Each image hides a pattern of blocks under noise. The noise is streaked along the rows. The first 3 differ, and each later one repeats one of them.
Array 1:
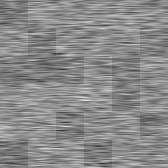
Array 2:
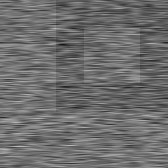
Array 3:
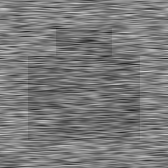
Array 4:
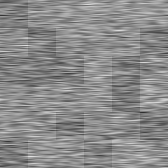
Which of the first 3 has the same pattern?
1
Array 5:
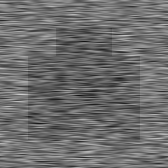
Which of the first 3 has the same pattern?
3
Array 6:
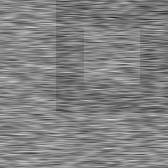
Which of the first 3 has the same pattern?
2
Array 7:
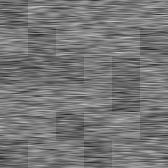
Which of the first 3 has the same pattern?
1
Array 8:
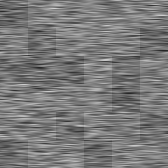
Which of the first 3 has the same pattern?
1
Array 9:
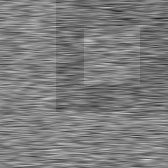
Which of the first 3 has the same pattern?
2
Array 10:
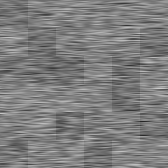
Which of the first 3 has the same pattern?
1
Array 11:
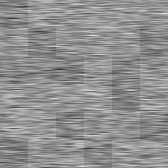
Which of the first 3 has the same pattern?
1
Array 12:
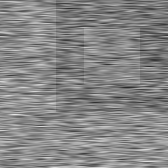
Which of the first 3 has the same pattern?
2
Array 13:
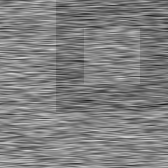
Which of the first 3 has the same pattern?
2
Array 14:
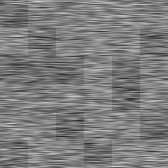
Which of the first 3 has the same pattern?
1
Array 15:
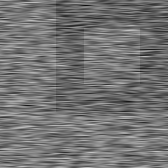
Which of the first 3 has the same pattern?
2
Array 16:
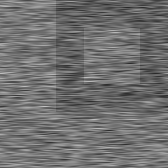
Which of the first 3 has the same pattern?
2
